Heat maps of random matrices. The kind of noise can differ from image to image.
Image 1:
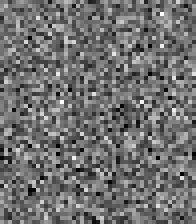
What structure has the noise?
independent entries
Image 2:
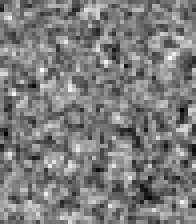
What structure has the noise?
blotchy
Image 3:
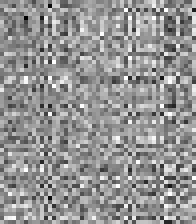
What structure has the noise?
low rank plus noise
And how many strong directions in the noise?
one
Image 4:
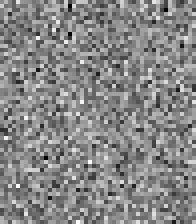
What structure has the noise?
independent entries
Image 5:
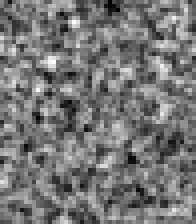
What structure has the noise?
blotchy
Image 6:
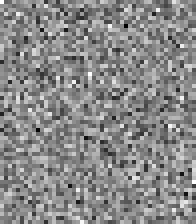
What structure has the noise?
independent entries
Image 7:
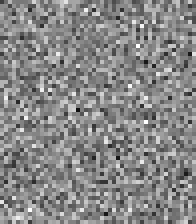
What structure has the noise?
independent entries
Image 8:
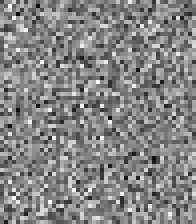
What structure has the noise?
independent entries
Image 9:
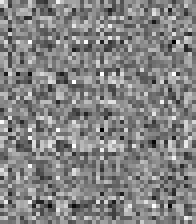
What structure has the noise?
low rank plus noise
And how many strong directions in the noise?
two
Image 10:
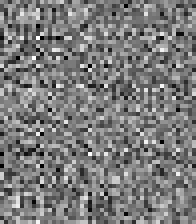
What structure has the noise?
low rank plus noise
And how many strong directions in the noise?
five to eight
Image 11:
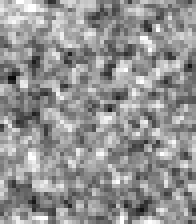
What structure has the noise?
blotchy
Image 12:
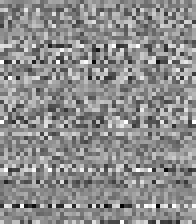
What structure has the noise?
rows of uneven size
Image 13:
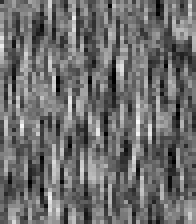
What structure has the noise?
streaked along the columns
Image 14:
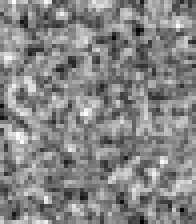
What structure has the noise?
blotchy
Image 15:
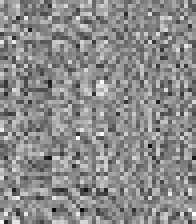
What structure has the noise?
low rank plus noise
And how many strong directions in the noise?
two
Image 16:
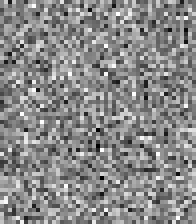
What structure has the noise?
independent entries
